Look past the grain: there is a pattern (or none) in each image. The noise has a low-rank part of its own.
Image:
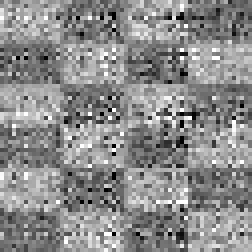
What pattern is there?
a checkerboard
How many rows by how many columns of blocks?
6 by 4
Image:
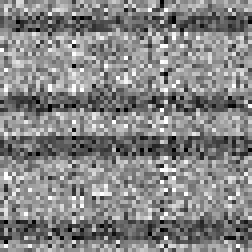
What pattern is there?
bands of rows
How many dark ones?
4
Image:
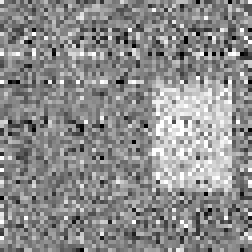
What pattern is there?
one block
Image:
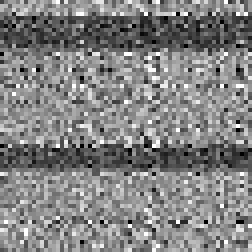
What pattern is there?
bands of rows
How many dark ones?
2
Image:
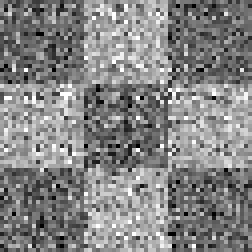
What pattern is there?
a checkerboard
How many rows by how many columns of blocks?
3 by 3
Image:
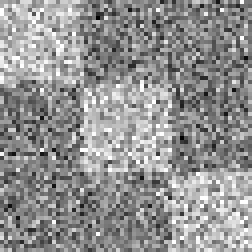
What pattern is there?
blocks along the diagonal
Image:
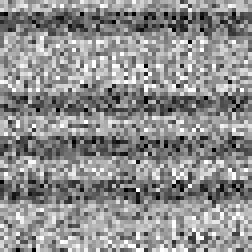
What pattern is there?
bands of rows
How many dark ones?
4
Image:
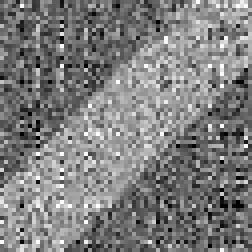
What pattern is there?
a diagonal band
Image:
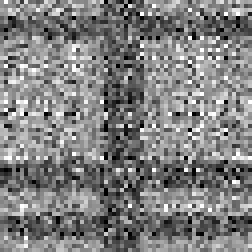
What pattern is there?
bands of rows crossing bands of columns
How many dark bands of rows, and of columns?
3 and 1
